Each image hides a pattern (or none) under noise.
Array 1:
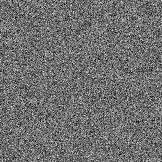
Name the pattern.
only noise
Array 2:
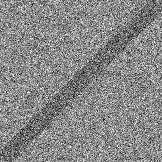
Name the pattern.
a diagonal band
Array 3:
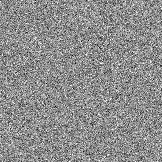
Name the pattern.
only noise
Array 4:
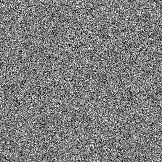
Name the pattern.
only noise
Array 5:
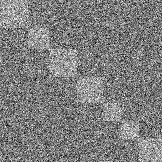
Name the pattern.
blocks along the diagonal
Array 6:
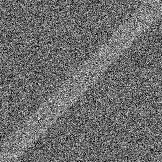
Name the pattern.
a diagonal band
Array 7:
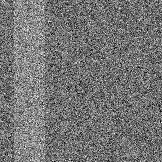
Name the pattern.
one band of columns
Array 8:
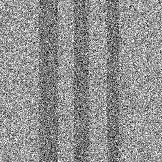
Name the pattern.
bands of columns
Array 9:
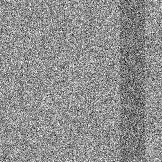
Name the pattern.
one band of columns
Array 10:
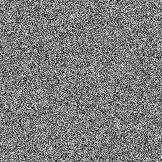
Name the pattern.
only noise
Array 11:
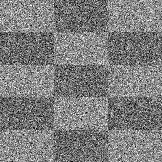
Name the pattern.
a checkerboard
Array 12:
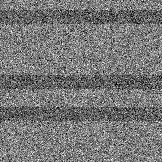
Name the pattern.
bands of rows
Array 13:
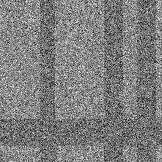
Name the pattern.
bands of rows crossing bands of columns
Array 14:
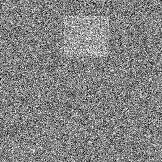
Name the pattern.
one block
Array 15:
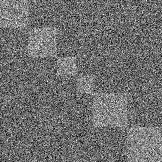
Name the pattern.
blocks along the diagonal
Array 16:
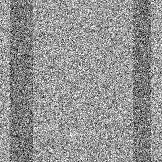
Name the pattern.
bands of columns
